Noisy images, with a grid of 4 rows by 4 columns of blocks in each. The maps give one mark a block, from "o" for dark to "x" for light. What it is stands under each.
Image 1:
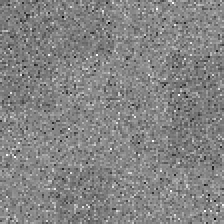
ooxx
oxxo
xxxo
xoxx
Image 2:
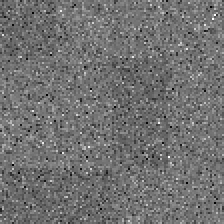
oxxx
xxox
xxox
ooxx
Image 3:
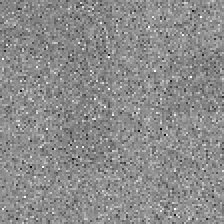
ooxx
xoxo
xoxx
xxxx
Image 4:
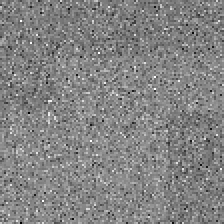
oooo
oxxx
xxxo
xxxo
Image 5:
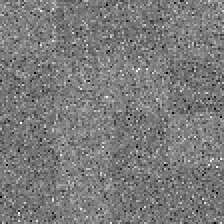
xoox
oxxo
oxox
oxoo
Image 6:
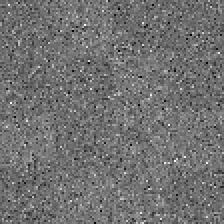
oxoo
ooxo
xoxx
oxxo
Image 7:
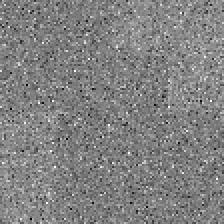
ooxx
ooox
xooo
xooo
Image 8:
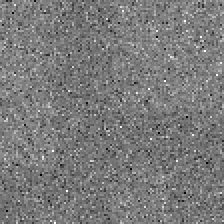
xoxx
xoxx
xooo
ooxo
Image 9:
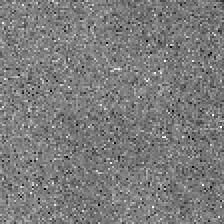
xxoo
xxxo
xooo
xoxo
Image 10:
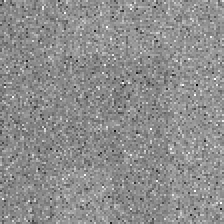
oxxx
ooox
ooox
oxox
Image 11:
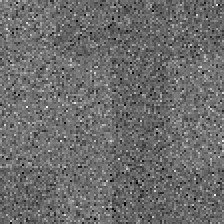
xooo
xxox
xxox
oxoo
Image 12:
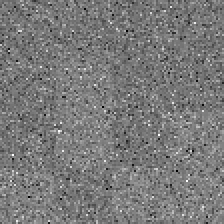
oooo
oxoo
oxox
xoxx
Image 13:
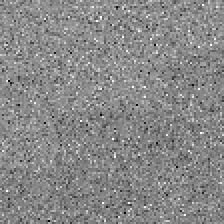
xxxx
xxxo
xooo
oooo
